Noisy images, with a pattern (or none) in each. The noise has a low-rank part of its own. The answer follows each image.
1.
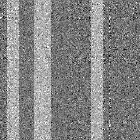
bands of columns
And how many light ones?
3
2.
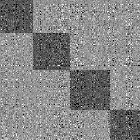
blocks along the diagonal
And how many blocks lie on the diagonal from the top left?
4
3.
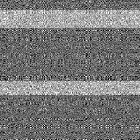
bands of rows
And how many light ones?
2
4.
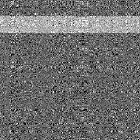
one band of rows
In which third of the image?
top
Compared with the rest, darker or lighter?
lighter
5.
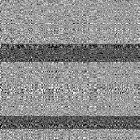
bands of rows
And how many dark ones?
2
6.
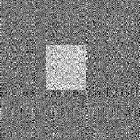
one block
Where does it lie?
centre
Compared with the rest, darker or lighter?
lighter
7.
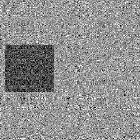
one block
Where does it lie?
middle left
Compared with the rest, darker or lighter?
darker
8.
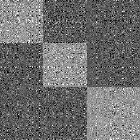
blocks along the diagonal
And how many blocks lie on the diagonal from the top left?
3
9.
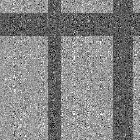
bands of rows crossing bands of columns
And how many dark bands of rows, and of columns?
1 and 2
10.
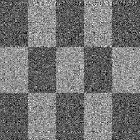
a checkerboard
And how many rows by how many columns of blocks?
3 by 5
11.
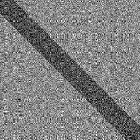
a diagonal band
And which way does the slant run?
top left to bottom right
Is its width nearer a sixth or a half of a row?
a sixth
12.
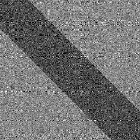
a diagonal band
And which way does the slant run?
top left to bottom right
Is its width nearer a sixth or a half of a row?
a half
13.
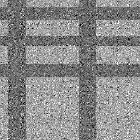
bands of rows crossing bands of columns
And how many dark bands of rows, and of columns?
3 and 2
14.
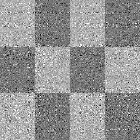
a checkerboard
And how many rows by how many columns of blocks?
3 by 4
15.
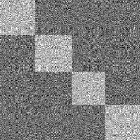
blocks along the diagonal
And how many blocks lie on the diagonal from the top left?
4
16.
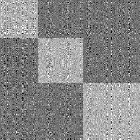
blocks along the diagonal
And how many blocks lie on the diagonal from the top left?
3
